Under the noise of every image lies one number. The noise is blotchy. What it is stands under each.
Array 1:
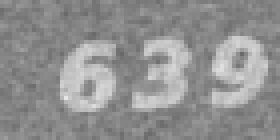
639
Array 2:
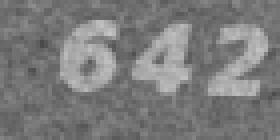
642
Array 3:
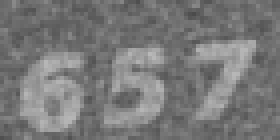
657
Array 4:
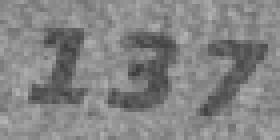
137
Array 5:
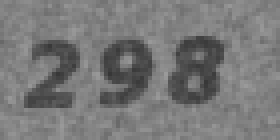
298
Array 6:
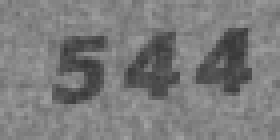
544
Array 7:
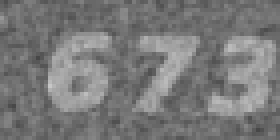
673
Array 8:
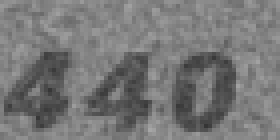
440
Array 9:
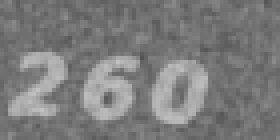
260
